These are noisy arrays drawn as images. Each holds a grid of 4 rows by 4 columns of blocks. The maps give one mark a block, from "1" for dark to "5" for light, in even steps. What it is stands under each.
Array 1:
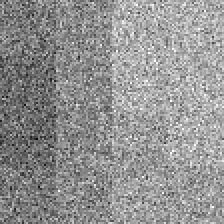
2 3 5 5
1 3 5 5
1 3 4 5
2 3 4 4
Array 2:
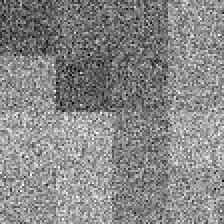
1 2 2 4
4 1 2 4
5 5 3 5
4 5 3 4
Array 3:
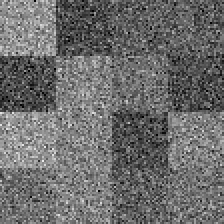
5 1 2 2
1 4 3 1
5 4 1 4
3 4 2 3
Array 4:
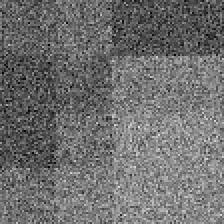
2 3 1 1
1 2 4 4
1 3 5 5
3 4 5 5
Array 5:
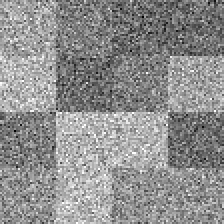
4 2 1 1
5 1 2 4
2 5 5 1
3 5 3 3
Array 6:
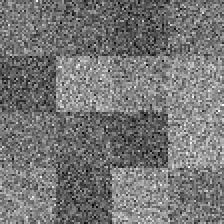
3 2 1 3
1 5 4 5
3 2 1 5
4 1 5 3
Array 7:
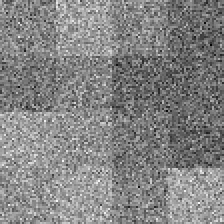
3 5 3 1
2 3 1 1
5 4 2 1
4 5 3 5
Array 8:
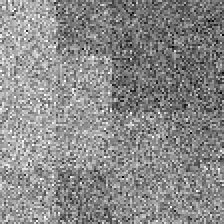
5 2 1 1
5 4 1 1
5 4 3 2
4 2 3 3
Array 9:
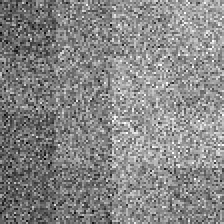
1 3 4 5
2 3 5 4
1 3 5 5
1 2 4 3
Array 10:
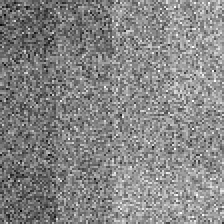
1 2 4 5
2 3 4 5
2 3 4 4
1 3 5 5
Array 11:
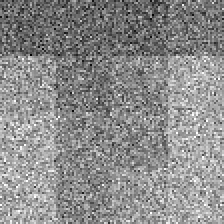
1 1 1 2
4 2 3 5
5 3 3 5
5 3 4 5
